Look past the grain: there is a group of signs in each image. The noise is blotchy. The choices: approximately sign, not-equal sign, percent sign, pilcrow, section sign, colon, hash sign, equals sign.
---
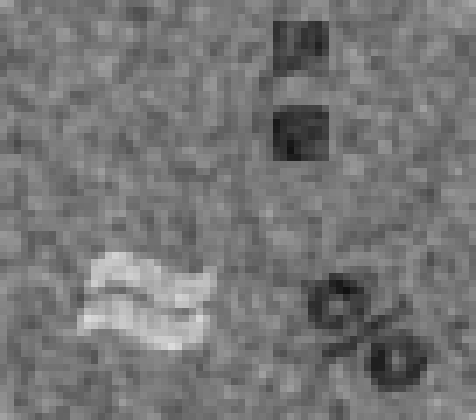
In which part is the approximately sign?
bottom left
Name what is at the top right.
colon
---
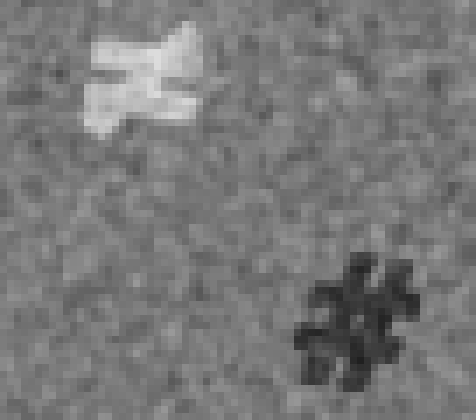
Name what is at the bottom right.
hash sign
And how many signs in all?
2
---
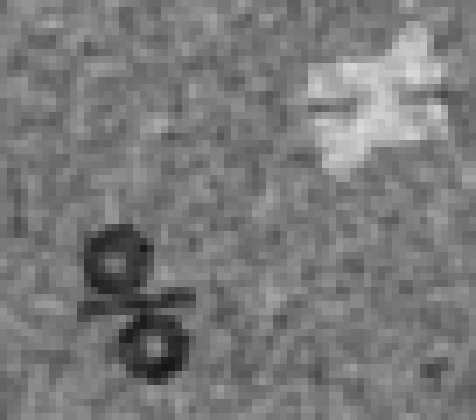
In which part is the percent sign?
bottom left
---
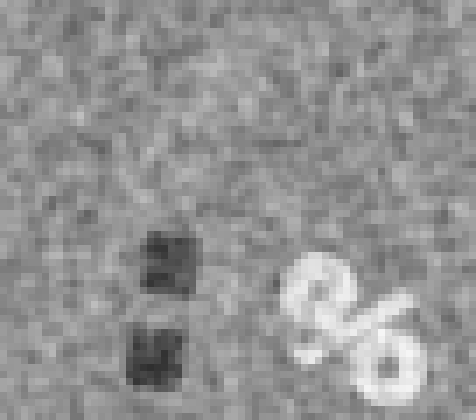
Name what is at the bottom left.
colon
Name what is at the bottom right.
percent sign
